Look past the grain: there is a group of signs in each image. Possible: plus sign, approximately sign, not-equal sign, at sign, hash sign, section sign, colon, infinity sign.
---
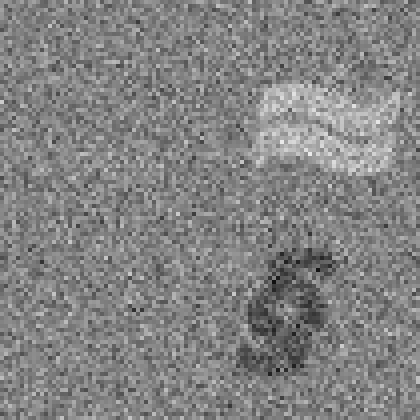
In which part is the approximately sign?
top right
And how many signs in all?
2
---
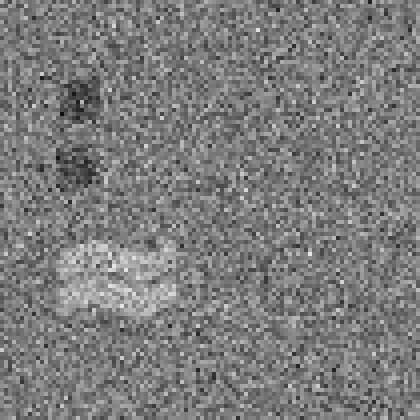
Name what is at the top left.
colon
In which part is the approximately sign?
bottom left
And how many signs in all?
2
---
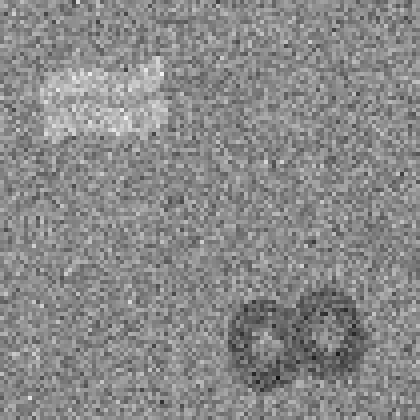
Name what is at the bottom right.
infinity sign
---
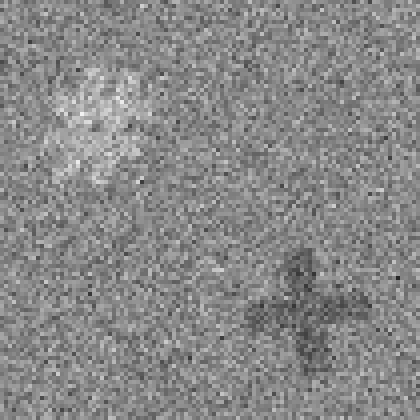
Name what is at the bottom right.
plus sign
